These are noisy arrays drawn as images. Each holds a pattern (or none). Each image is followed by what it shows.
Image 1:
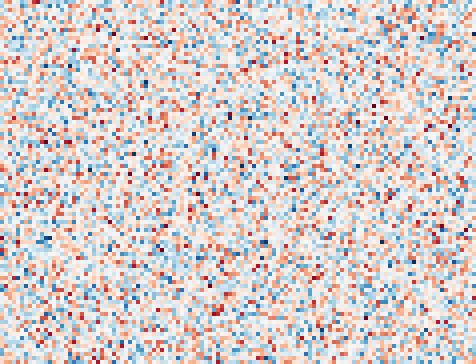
only noise
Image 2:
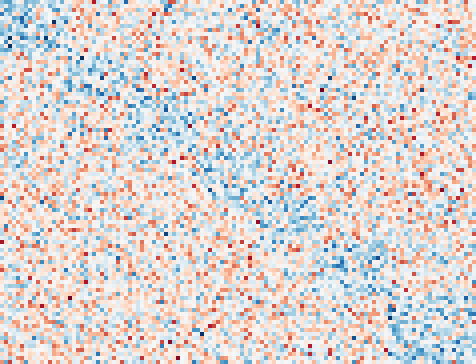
blocks along the diagonal
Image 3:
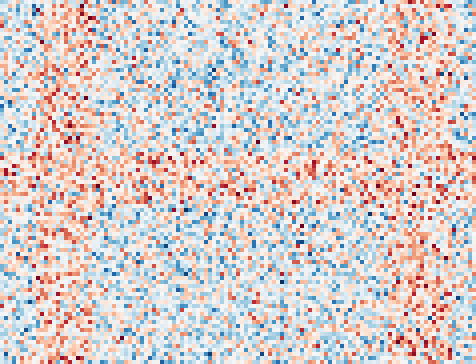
bands of rows crossing bands of columns
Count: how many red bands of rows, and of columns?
1 and 2
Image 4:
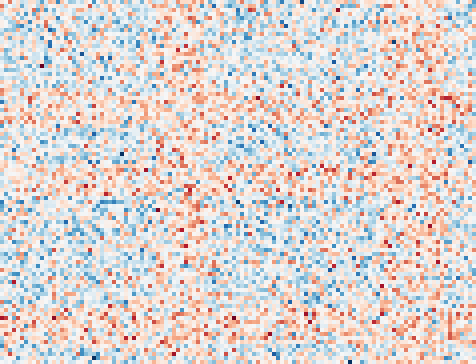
bands of rows crossing bands of columns
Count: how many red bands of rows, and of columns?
3 and 2
